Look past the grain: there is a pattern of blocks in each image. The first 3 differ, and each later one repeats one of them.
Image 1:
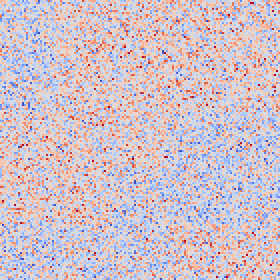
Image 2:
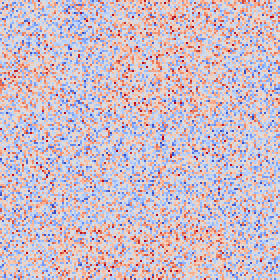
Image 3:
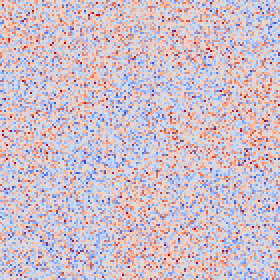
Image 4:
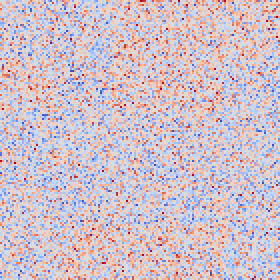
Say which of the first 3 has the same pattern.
2
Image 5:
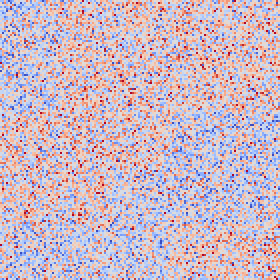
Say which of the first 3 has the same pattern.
1
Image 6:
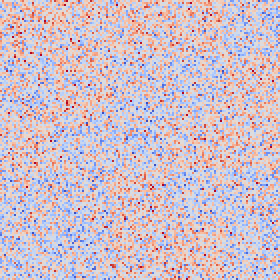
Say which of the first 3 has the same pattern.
3
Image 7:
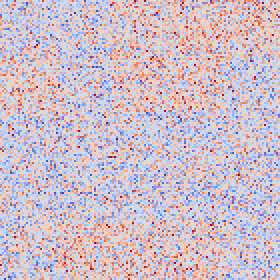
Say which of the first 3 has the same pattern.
2
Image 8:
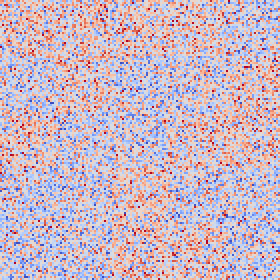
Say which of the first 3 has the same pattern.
3
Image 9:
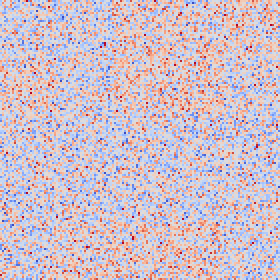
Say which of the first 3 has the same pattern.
2
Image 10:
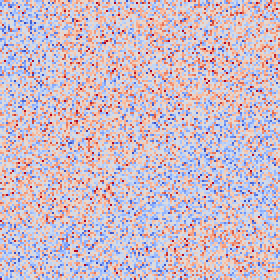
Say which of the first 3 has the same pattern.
1
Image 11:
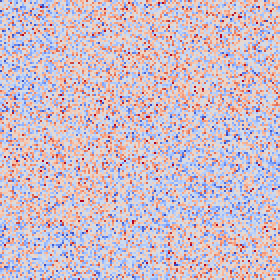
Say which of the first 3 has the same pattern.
1
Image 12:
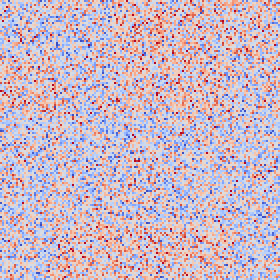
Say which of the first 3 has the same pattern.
2
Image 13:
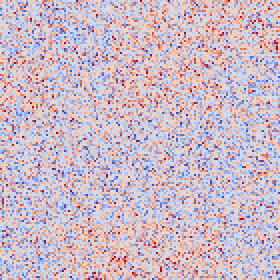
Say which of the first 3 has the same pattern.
2
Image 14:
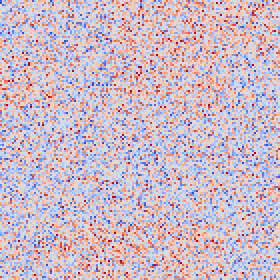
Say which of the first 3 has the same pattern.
2
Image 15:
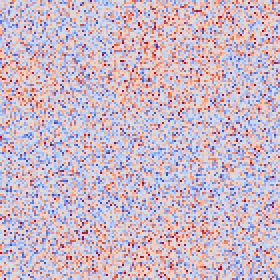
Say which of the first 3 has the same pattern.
2
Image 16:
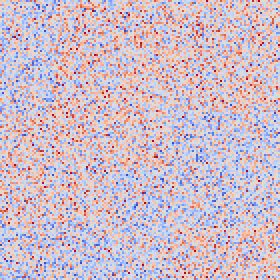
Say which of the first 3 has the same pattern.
1
